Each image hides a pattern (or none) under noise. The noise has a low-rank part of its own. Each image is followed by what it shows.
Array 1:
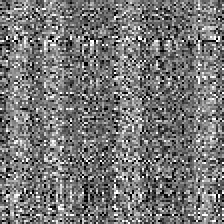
bands of columns
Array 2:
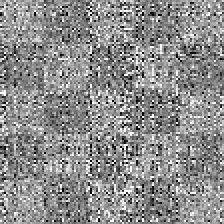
a checkerboard
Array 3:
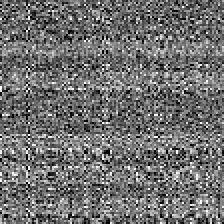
bands of rows
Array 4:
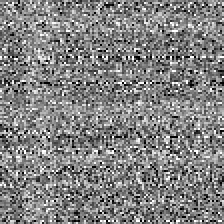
bands of rows crossing bands of columns
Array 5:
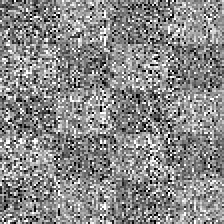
a checkerboard
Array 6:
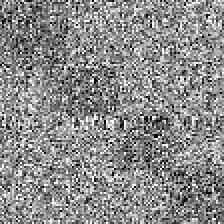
blocks along the diagonal
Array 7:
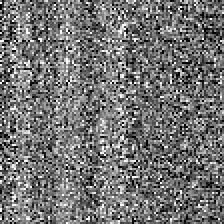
bands of columns
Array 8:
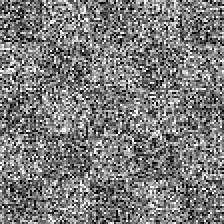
a checkerboard
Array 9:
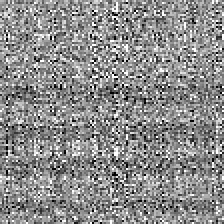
bands of rows
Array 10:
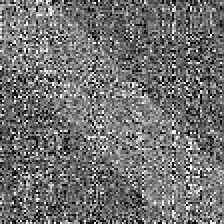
a diagonal band
